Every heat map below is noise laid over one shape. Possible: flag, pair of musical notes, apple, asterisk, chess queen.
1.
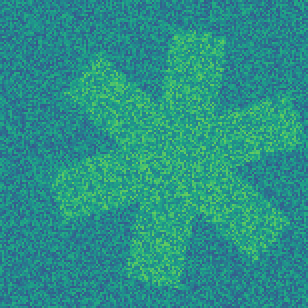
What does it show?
light asterisk
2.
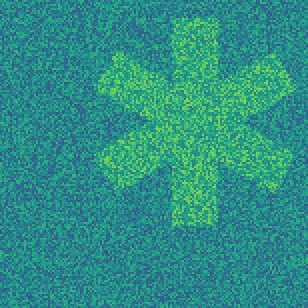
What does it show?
light asterisk
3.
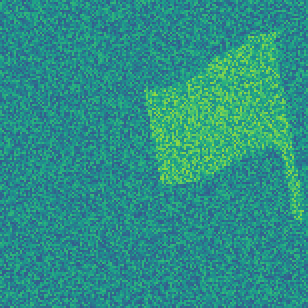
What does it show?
light flag
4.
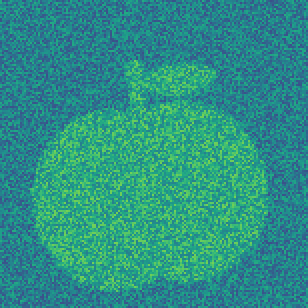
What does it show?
light apple
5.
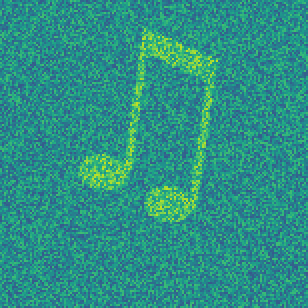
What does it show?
light pair of musical notes
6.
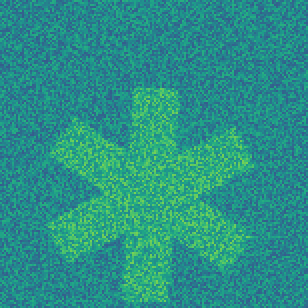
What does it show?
light asterisk
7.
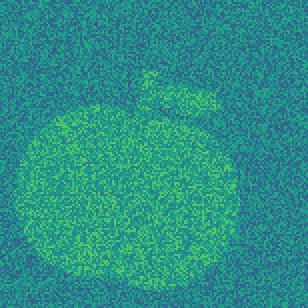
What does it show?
light apple
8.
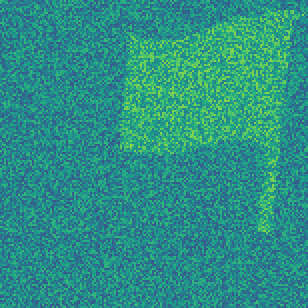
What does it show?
light flag
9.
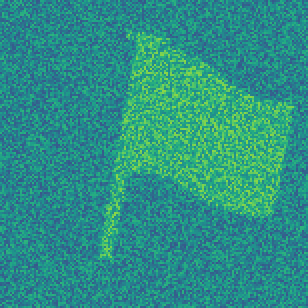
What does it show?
light flag
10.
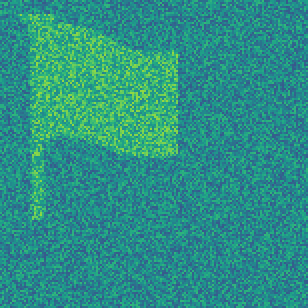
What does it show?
light flag
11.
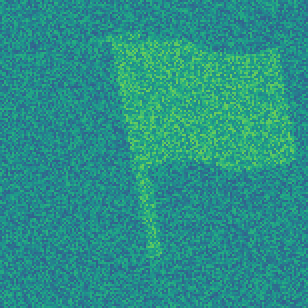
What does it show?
light flag
